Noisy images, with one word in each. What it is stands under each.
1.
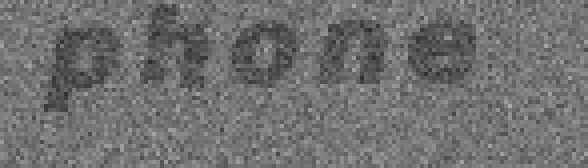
phone
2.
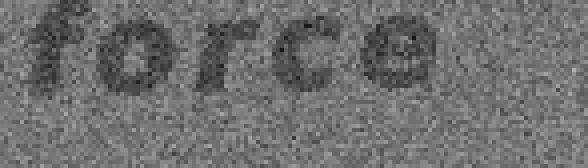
force
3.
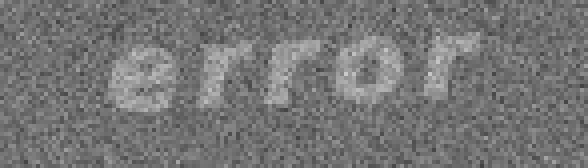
error
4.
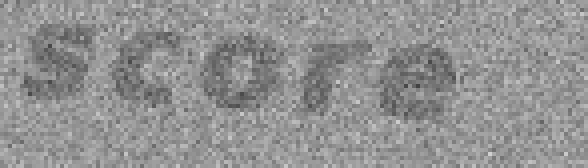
score
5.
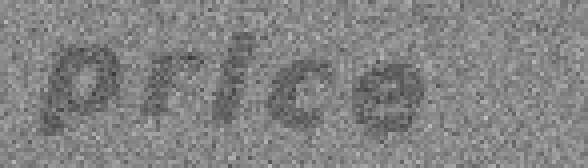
price
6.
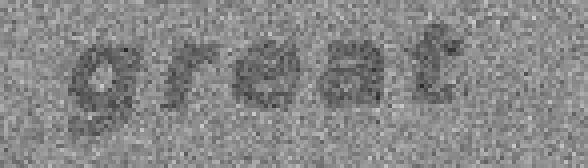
great
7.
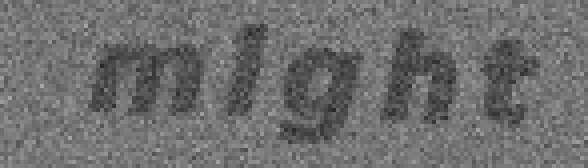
might
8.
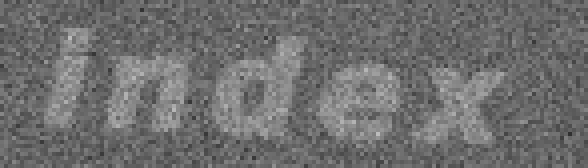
index
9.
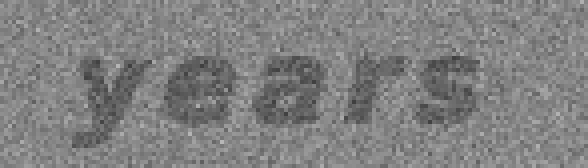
years
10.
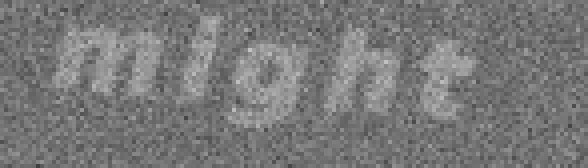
might
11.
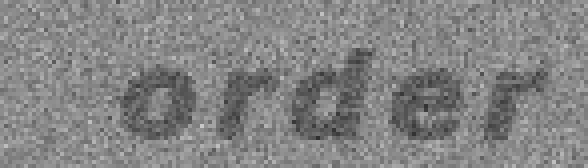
order
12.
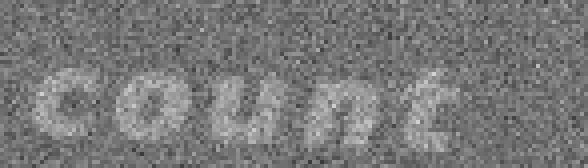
count
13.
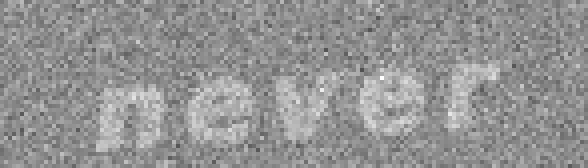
never
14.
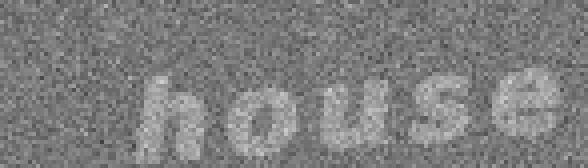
house
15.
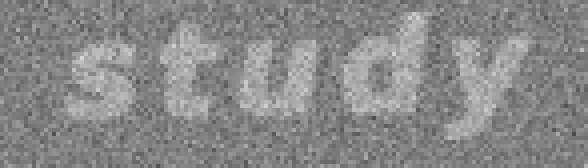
study
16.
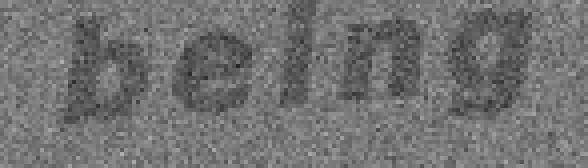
being
